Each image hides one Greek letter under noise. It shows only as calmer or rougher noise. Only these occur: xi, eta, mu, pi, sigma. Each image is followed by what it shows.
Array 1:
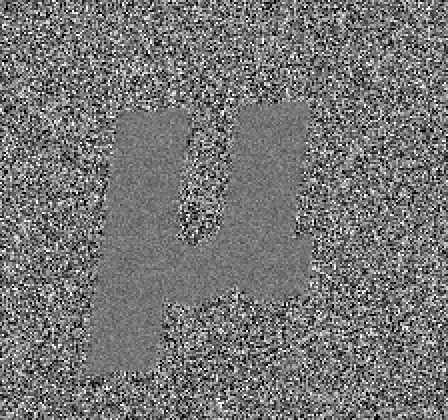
mu
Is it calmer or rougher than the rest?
calmer
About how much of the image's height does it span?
two thirds
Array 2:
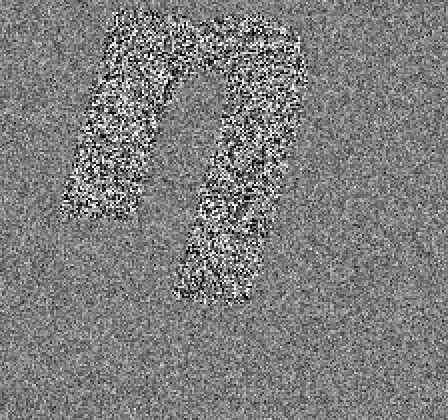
eta
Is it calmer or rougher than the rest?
rougher
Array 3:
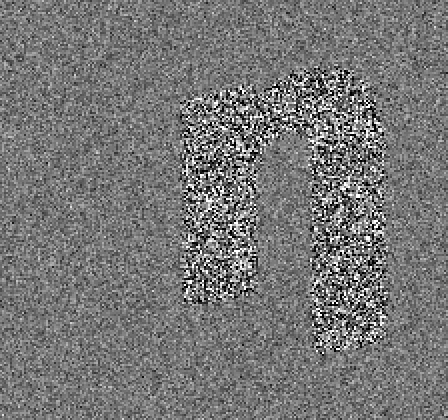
eta
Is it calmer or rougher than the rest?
rougher
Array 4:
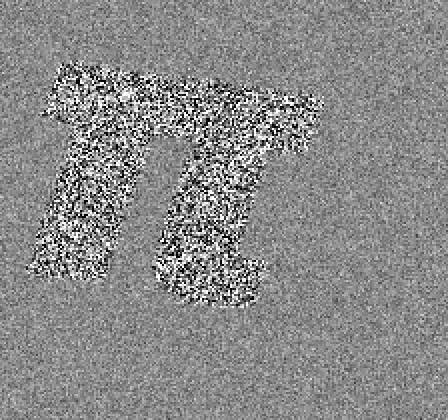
pi
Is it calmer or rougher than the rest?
rougher
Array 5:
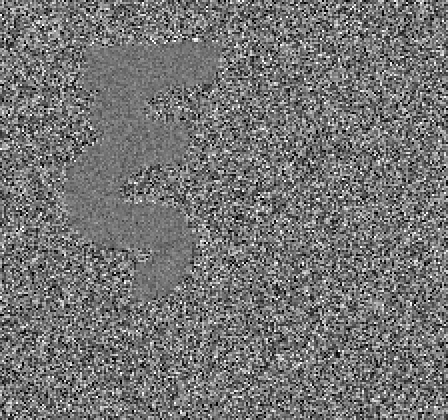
xi
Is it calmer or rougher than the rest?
calmer
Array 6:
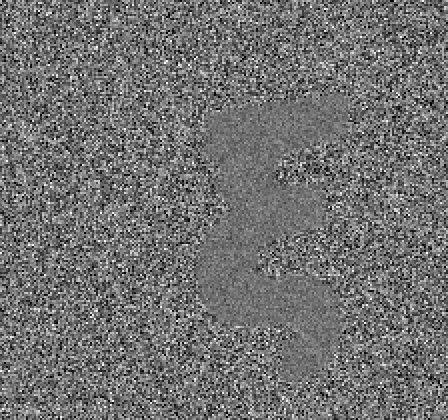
xi
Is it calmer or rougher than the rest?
calmer
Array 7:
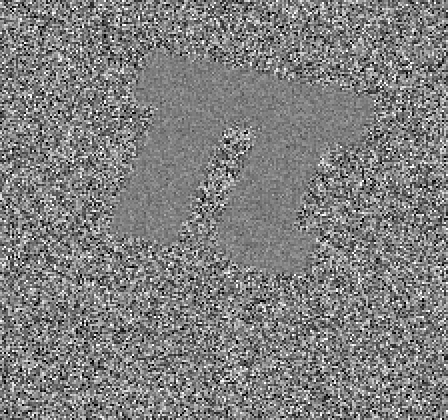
pi
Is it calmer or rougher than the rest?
calmer
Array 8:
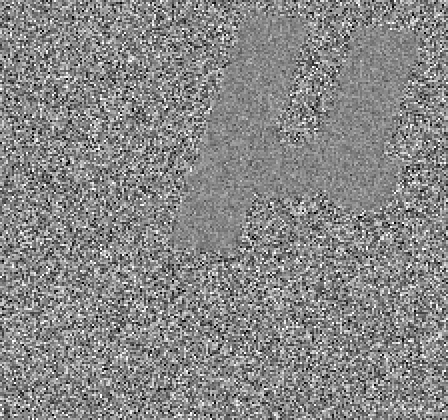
mu
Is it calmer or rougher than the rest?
calmer
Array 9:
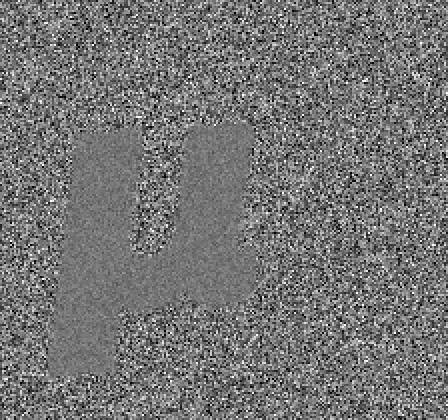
mu
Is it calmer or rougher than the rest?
calmer
